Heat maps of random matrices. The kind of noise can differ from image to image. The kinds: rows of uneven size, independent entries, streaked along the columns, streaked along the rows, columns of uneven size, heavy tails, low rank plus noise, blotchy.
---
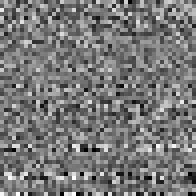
rows of uneven size
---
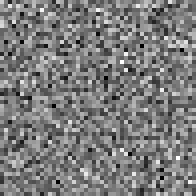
independent entries
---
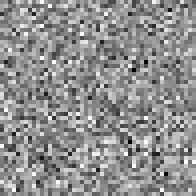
low rank plus noise
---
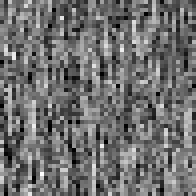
streaked along the columns
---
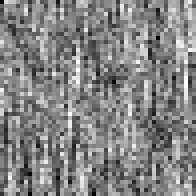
streaked along the columns
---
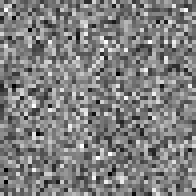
independent entries
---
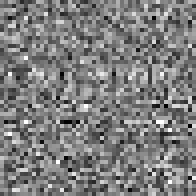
low rank plus noise
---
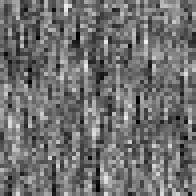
streaked along the columns
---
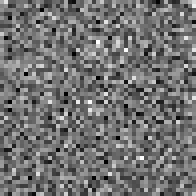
low rank plus noise
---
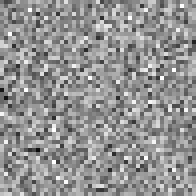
independent entries
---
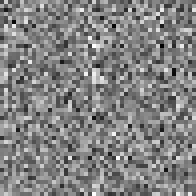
low rank plus noise
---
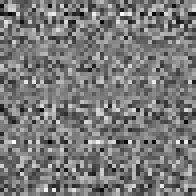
rows of uneven size
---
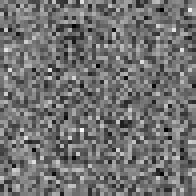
low rank plus noise
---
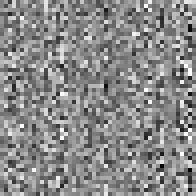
columns of uneven size
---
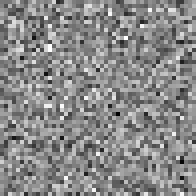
low rank plus noise
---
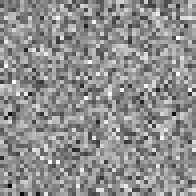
independent entries
